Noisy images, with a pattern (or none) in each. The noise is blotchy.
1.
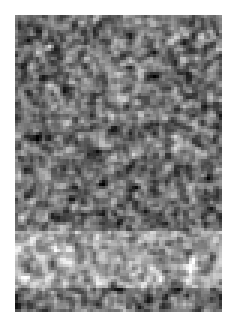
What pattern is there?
one horizontal stripe
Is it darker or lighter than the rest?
lighter
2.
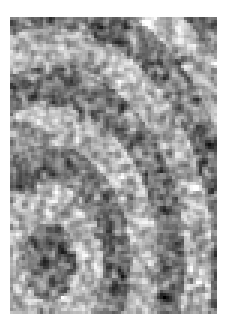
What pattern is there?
rings round one point
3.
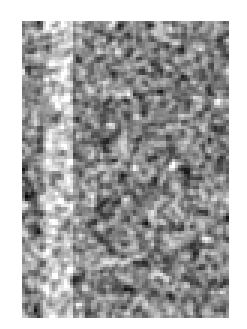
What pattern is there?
one vertical stripe
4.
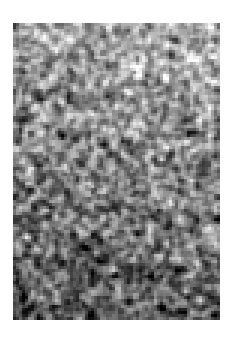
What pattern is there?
a smooth slope
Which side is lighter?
top
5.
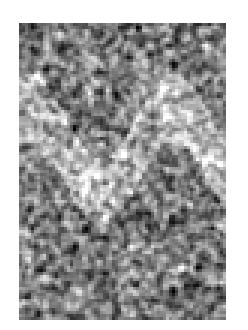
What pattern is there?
a wavy band
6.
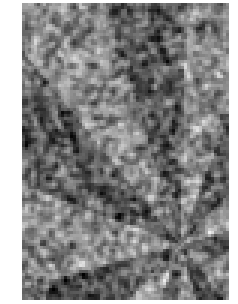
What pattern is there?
spokes from one point
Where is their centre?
bottom right
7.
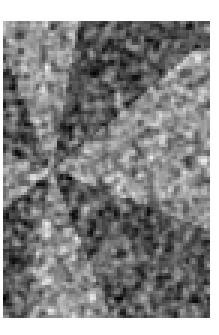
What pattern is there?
spokes from one point
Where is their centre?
middle left
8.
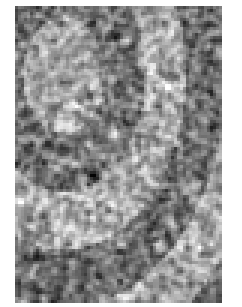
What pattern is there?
rings round one point
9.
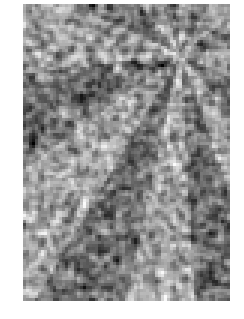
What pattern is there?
spokes from one point
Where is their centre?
top right
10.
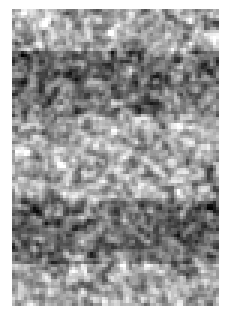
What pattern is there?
horizontal stripes
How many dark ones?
2
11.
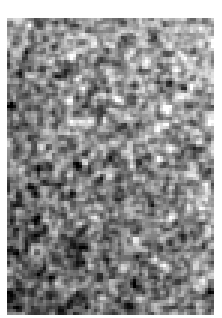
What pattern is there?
a smooth slope
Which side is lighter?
top right
